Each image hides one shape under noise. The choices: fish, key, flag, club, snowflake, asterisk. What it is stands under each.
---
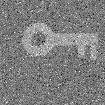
light key
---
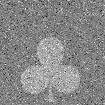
light club
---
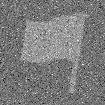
light flag
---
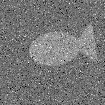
light fish
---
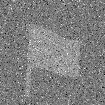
light flag
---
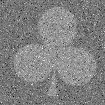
light club
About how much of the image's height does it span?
nearly all
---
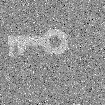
light key
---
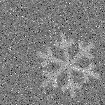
light snowflake
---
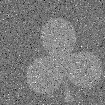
light club
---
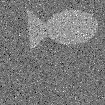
light fish
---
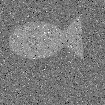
light fish
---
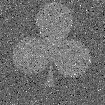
light club
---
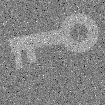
light key
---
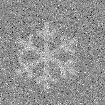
light snowflake
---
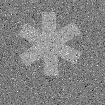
light asterisk
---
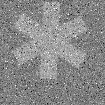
light asterisk
